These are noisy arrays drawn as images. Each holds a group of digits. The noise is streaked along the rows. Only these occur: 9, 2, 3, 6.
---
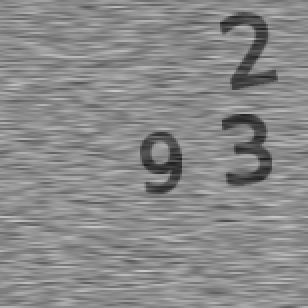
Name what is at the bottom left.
nothing
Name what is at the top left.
nothing
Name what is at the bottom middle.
nothing
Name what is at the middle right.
3
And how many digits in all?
3
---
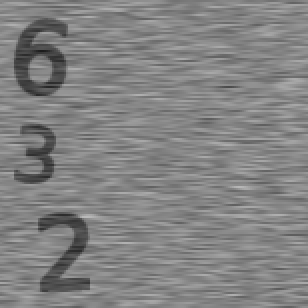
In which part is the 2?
bottom left
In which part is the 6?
top left
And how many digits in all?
3
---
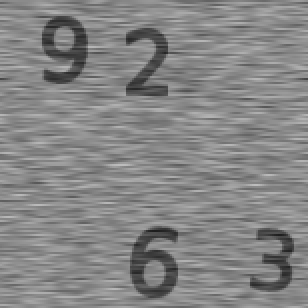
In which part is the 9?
top left
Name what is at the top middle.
2
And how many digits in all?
4
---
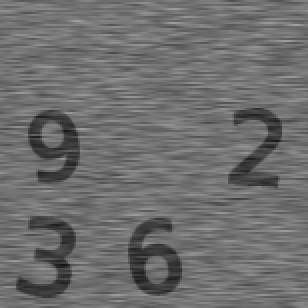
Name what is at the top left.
nothing
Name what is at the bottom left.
3
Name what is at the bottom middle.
6
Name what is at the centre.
nothing
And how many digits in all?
4
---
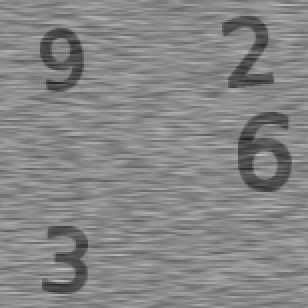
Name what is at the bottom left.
3
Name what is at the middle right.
6
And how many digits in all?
4
